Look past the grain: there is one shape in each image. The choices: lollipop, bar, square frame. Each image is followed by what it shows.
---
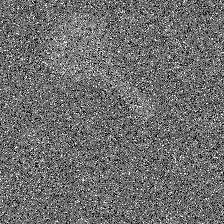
lollipop
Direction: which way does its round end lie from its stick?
up and left
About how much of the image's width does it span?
half
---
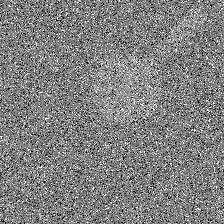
lollipop
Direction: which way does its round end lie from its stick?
down and left
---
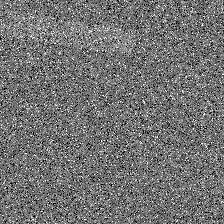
bar
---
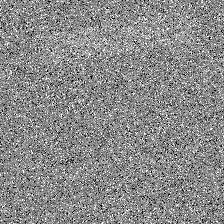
bar
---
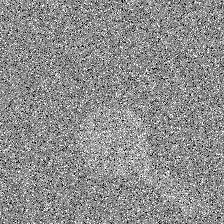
lollipop
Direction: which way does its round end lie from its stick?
up and left
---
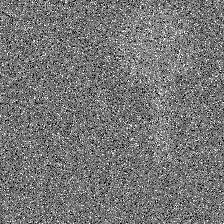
lollipop
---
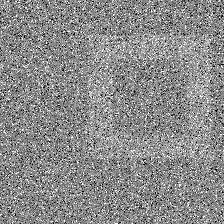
square frame
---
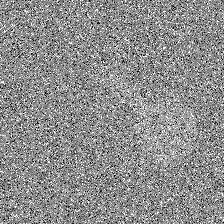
lollipop
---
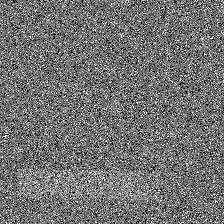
bar
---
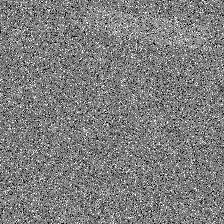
bar
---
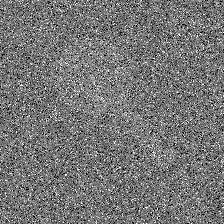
lollipop
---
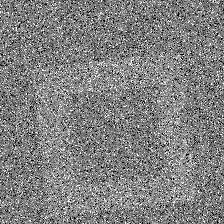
square frame
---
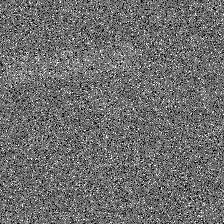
bar
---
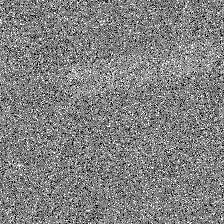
bar
